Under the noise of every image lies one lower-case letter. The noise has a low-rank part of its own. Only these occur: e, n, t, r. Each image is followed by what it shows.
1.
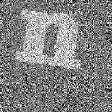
light n
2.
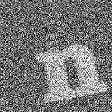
light n
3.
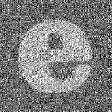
light e
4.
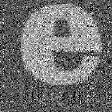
light e
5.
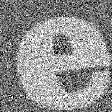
light e
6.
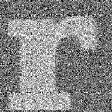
light r
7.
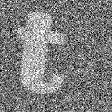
light t
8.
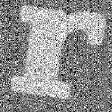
light r
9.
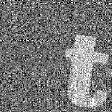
light t
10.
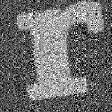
light r
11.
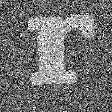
light r
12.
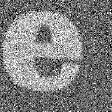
light e
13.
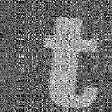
light t
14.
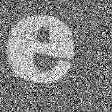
light e
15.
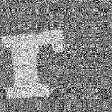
light r
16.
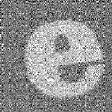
light e
